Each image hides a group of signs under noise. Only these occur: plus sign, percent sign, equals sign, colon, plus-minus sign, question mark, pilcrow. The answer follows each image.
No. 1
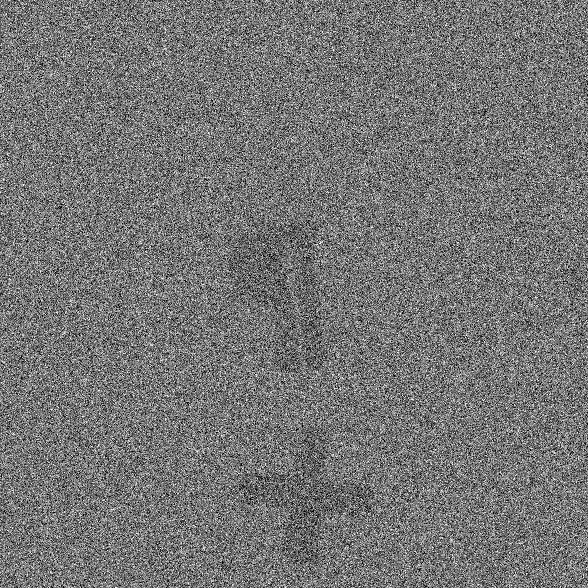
centre: dark pilcrow; bottom middle: dark plus sign
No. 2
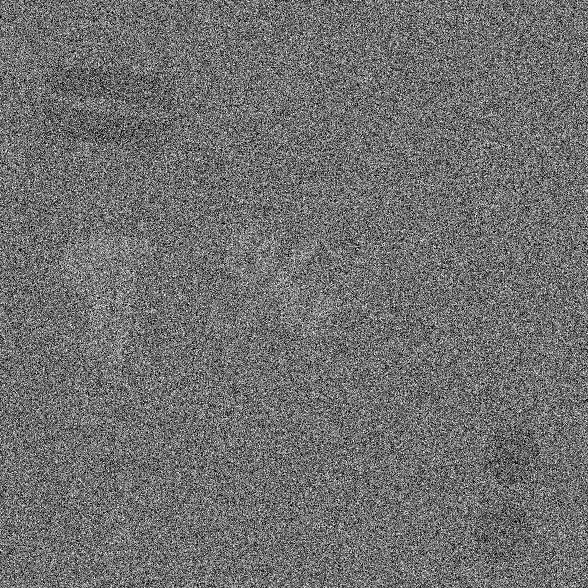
top left: dark equals sign; middle left: light pilcrow; centre: light percent sign; bottom right: dark colon
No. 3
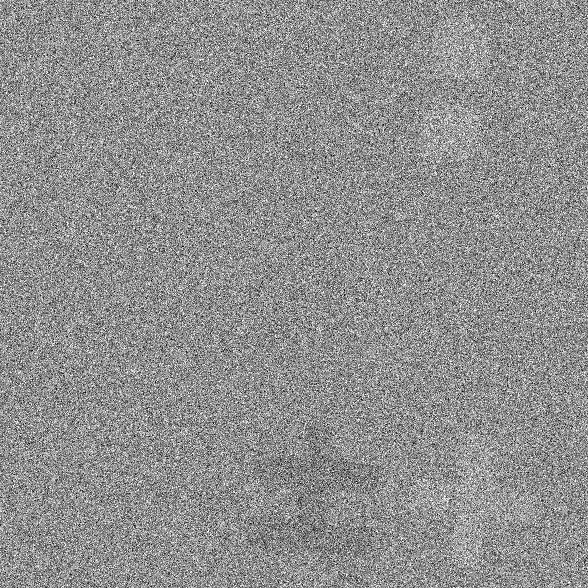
top right: light colon; bottom middle: dark plus-minus sign; bottom right: light plus sign
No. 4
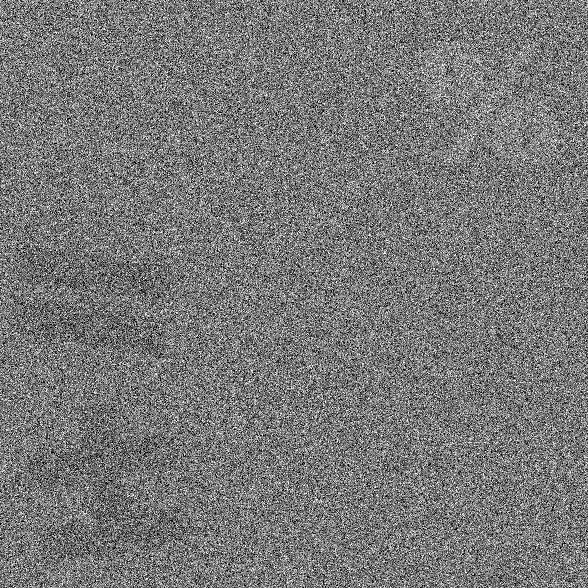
top right: light percent sign; middle left: dark equals sign; bottom left: dark plus-minus sign
